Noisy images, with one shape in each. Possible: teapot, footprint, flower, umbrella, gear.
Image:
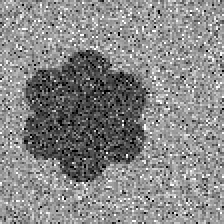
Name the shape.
flower
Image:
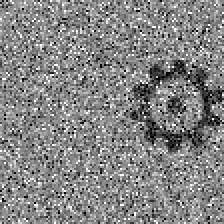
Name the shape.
gear
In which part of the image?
middle right
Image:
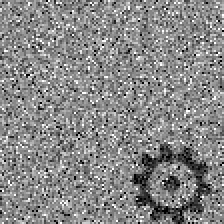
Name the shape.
gear
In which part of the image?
bottom right
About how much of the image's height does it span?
a third
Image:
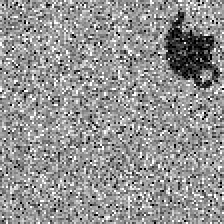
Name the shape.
teapot
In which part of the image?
top right
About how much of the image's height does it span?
a third
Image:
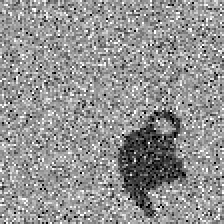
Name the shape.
teapot
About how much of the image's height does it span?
half
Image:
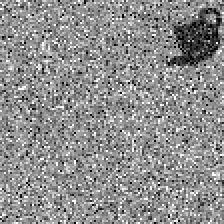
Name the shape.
teapot
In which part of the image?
top right
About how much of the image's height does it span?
a quarter
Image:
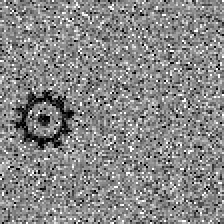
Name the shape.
gear
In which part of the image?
middle left
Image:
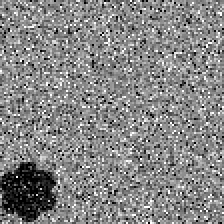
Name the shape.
flower
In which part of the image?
bottom left
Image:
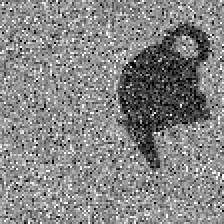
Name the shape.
teapot
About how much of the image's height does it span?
two thirds
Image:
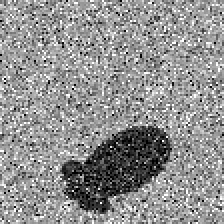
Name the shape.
footprint
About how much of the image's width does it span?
half
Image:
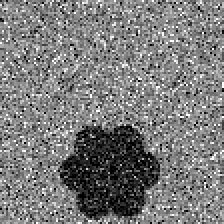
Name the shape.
flower
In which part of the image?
bottom middle
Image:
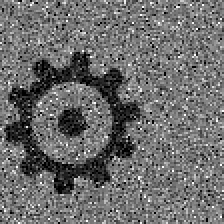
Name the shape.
gear
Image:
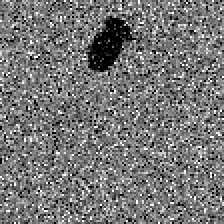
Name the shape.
footprint
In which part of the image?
top middle
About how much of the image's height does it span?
a quarter
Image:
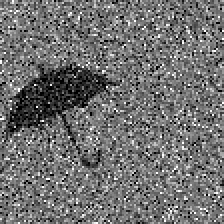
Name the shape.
umbrella
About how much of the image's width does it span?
half
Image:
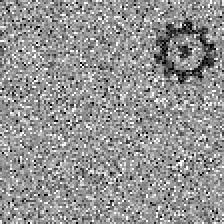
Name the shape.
gear
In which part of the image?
top right
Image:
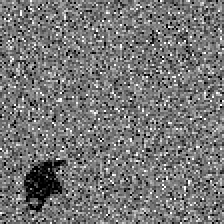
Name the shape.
teapot
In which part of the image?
bottom left
